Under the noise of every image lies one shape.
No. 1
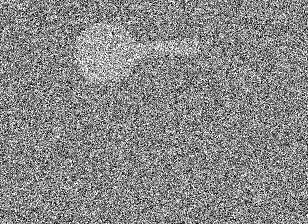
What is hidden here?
light lollipop, top middle
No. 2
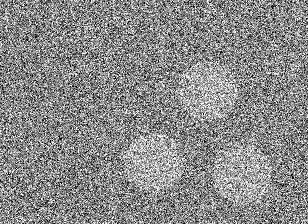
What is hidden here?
light three dots
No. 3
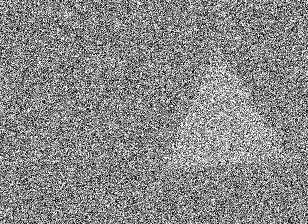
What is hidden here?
light triangle
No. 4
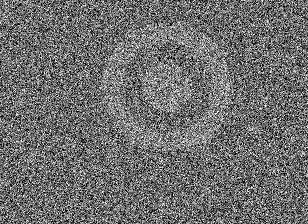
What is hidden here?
light bullseye
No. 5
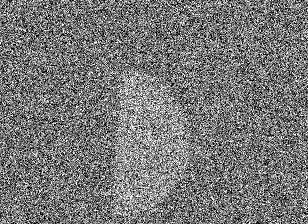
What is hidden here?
light half disc
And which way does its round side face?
right
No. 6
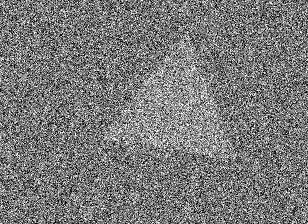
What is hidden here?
light triangle
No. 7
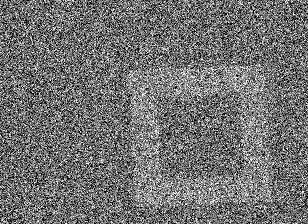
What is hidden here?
light square frame
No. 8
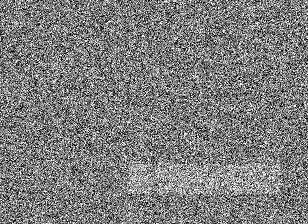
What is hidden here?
light bar
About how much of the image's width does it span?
half
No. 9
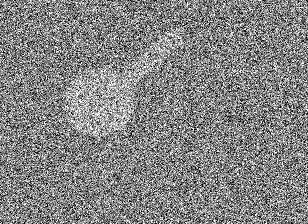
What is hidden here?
light lollipop
